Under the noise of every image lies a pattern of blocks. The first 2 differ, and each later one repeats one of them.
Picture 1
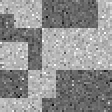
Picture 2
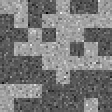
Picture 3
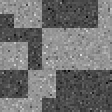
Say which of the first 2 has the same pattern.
1
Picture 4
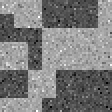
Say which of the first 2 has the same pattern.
1
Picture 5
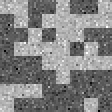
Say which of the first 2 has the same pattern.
2
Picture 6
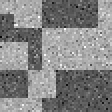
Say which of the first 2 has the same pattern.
1
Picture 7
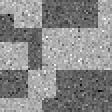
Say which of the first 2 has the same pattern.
1
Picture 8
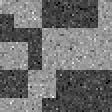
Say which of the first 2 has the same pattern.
1
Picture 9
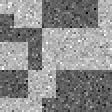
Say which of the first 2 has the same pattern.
1
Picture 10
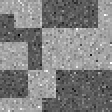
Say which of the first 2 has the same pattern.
1
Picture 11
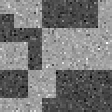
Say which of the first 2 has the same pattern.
1
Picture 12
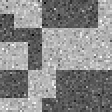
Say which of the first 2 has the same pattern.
1
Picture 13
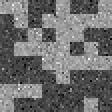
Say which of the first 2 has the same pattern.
2
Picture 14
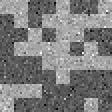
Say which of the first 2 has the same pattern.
2
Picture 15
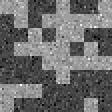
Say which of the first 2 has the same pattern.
2
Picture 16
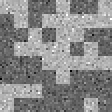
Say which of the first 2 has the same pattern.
2
